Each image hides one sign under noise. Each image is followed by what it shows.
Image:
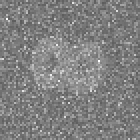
infinity sign
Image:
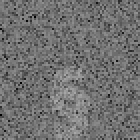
section sign
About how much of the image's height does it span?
half
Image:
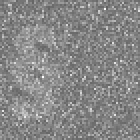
section sign
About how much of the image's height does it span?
two thirds
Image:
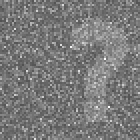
question mark
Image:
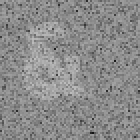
ampersand
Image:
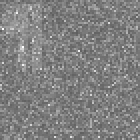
pilcrow
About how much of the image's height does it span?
half
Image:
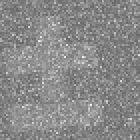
plus-minus sign
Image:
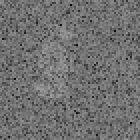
section sign
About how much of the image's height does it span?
half
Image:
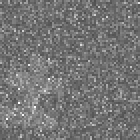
plus-minus sign
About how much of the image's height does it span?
half
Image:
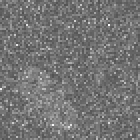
percent sign
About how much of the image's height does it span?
half
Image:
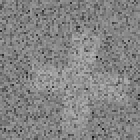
plus sign
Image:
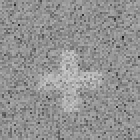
plus sign
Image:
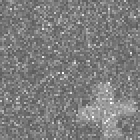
plus sign
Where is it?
bottom right
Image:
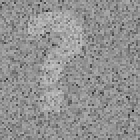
question mark
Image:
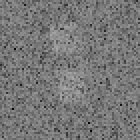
colon
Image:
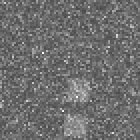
colon
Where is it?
bottom middle
